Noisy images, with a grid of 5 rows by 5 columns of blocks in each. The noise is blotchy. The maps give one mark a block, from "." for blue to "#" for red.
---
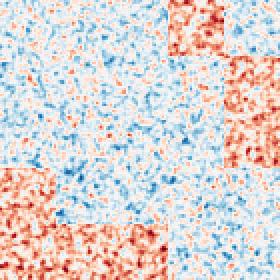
. . . # .
. . . . #
. . . . #
# . . . .
# # # . .
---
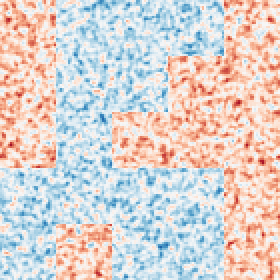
# . . . #
# . . # #
# . # # #
. . . . #
. # . . #
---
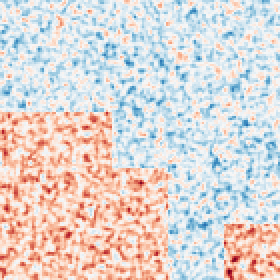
. . . . .
. . . . .
# # . . .
# # # . .
# # # . #
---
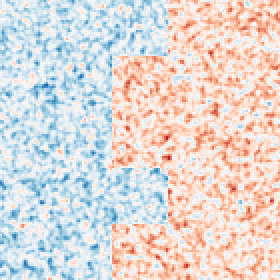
. . . # #
. . # # #
. . # # #
. . . # #
. . # # #
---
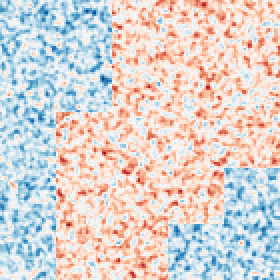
. . # # #
. . # # #
. # # # #
. # # # .
. # # . .
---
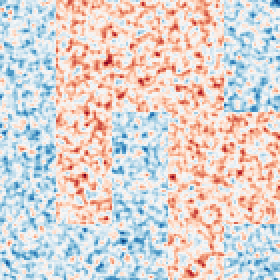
. # # # .
. # # # .
. # . # #
. # . # #
. . . # .
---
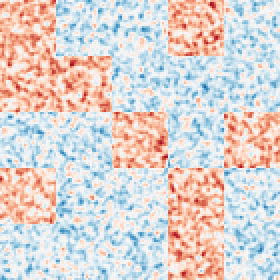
# . . # .
# # . . .
. . # . #
# . . # .
. . . # .
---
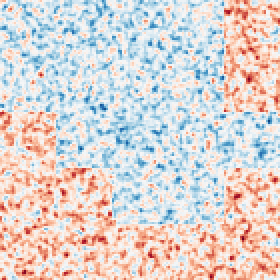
. . . . #
. . . . #
# . . . .
# # . . #
# # # # #
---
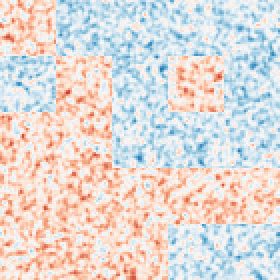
# . . . .
. # . # .
# # . . .
# # # # #
# # # . .
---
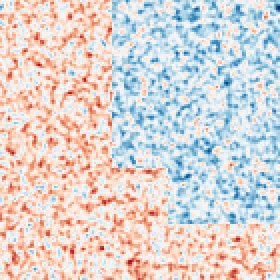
# # . . .
# # . . .
# # . . .
# # # . .
# # # # #
